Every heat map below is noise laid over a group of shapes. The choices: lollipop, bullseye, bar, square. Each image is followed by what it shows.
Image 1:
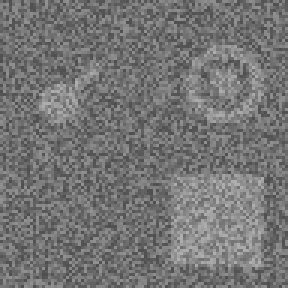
top left: lollipop; top right: bullseye; bottom right: square
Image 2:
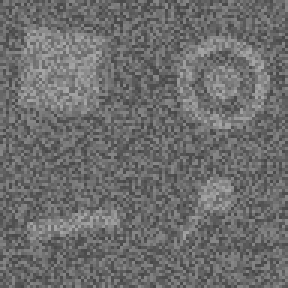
top left: square; top right: bullseye; bottom left: bar; bottom right: lollipop
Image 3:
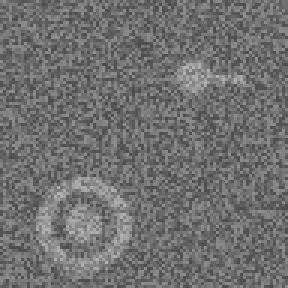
top right: lollipop; bottom left: bullseye
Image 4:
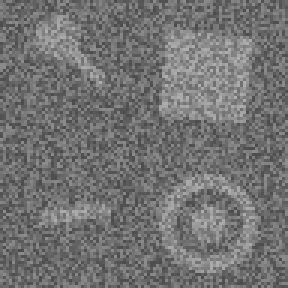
top left: lollipop; top right: square; bottom left: bar; bottom right: bullseye
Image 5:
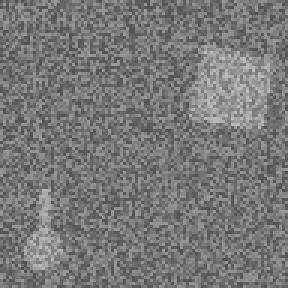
top right: square; bottom left: lollipop
